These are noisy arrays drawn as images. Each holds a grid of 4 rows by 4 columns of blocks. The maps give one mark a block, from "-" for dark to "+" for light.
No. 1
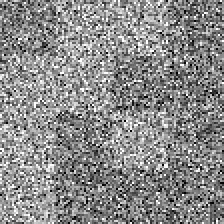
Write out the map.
- + + -
+ + - -
+ - + -
+ - - -
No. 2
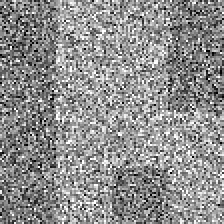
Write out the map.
- + + -
- + + -
- + + +
- + - +
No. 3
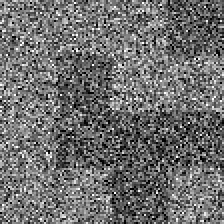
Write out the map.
+ + + -
+ - + +
+ - - -
+ + - +
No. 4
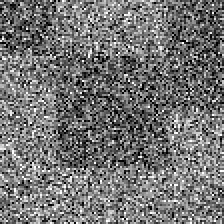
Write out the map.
- + + -
+ - - -
+ - - +
+ + + +
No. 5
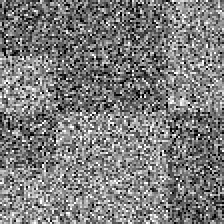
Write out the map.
- - - +
+ - - +
- + + -
+ + + -
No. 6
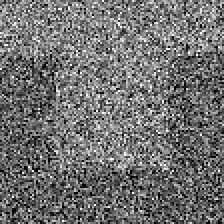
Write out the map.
+ + + +
- + + -
- + + -
- - - -
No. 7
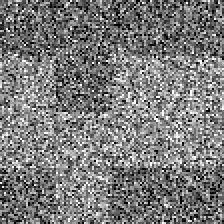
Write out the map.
- - - -
+ - + +
+ + + +
- + - -
